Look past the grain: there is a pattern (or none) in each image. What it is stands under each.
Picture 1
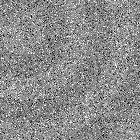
rings round one point
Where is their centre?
top left
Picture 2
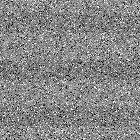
horizontal stripes
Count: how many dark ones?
3
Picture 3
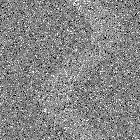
a wavy band
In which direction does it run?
top to bottom
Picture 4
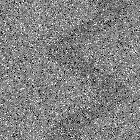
a wavy band
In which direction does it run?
top to bottom
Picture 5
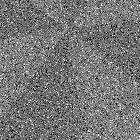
spokes from one point
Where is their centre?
top middle
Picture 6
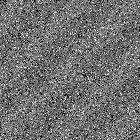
diagonal stripes
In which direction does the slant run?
bottom left to top right
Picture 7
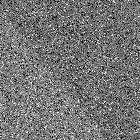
a sharp edge
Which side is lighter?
bottom left
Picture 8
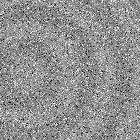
rings round one point
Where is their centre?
middle left
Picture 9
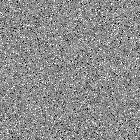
only noise
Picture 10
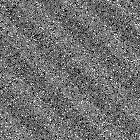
diagonal stripes
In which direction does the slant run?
top left to bottom right
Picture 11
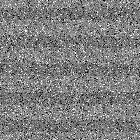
horizontal stripes
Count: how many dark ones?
5
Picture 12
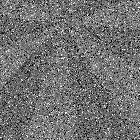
spokes from one point
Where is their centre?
top middle
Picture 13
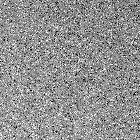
a smooth slope
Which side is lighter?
bottom left
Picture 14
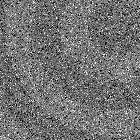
rings round one point
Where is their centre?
top right
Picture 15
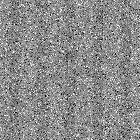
vertical stripes
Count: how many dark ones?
5
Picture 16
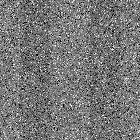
vertical stripes
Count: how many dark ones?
2
